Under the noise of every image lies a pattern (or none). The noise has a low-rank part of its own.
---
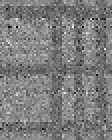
bands of rows crossing bands of columns
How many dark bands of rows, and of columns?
3 and 3
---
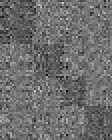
blocks along the diagonal
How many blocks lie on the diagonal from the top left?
4
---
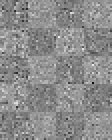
a checkerboard
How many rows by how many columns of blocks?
5 by 4
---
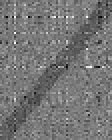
a diagonal band
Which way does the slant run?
bottom left to top right
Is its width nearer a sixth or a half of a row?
a sixth
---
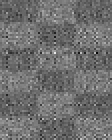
a checkerboard
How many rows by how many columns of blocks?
6 by 3
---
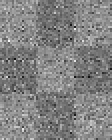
a checkerboard
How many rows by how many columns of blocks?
3 by 3
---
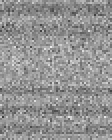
bands of rows
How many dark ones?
5
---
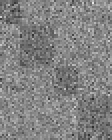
blocks along the diagonal
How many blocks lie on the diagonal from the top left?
4
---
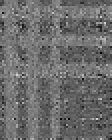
bands of rows crossing bands of columns
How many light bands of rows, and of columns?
3 and 3
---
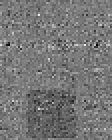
one block
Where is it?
bottom middle
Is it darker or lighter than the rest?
darker
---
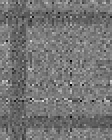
bands of rows crossing bands of columns
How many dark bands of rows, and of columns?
2 and 1
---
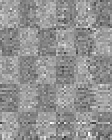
a checkerboard
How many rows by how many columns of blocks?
5 by 6
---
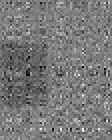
one block
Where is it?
middle left
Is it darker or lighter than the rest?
darker
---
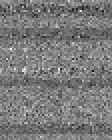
bands of rows
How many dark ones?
4
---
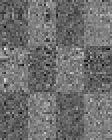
a checkerboard
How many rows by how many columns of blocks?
3 by 4
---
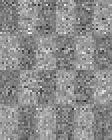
a checkerboard
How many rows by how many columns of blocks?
4 by 6
